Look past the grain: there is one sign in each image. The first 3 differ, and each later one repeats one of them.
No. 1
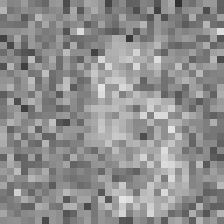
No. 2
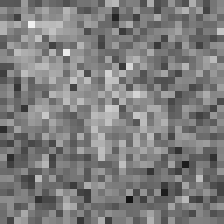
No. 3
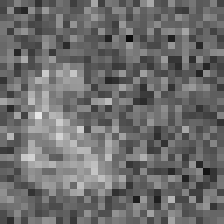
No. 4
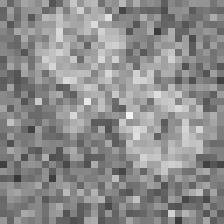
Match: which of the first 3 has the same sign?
2
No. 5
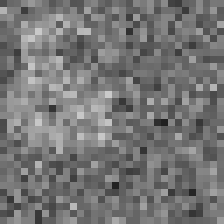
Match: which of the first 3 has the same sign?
3
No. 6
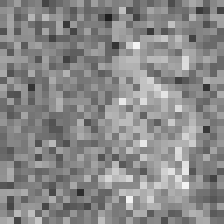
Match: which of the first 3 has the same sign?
1
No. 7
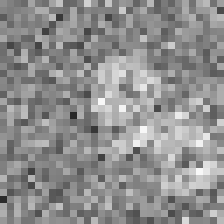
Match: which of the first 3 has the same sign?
2
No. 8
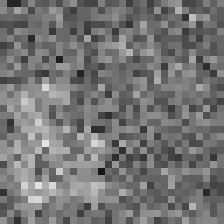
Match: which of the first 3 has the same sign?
3
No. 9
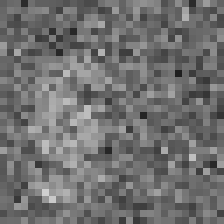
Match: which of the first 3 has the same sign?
1
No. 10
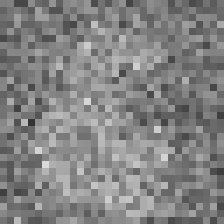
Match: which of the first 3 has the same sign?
3
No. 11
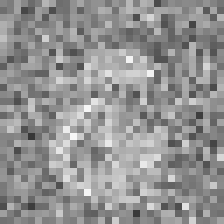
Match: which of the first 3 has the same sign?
3
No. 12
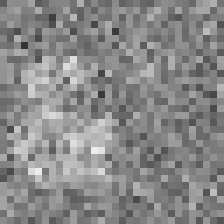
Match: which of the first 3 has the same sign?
3
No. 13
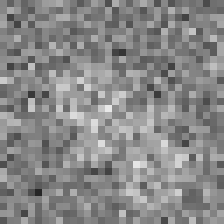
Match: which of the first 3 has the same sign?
2
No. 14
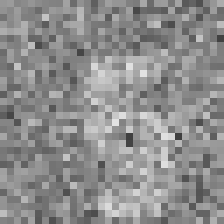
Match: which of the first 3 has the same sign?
1
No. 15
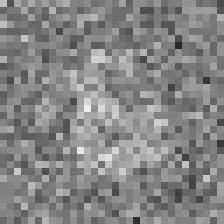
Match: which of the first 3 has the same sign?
3
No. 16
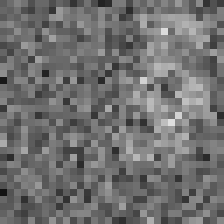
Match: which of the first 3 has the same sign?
1
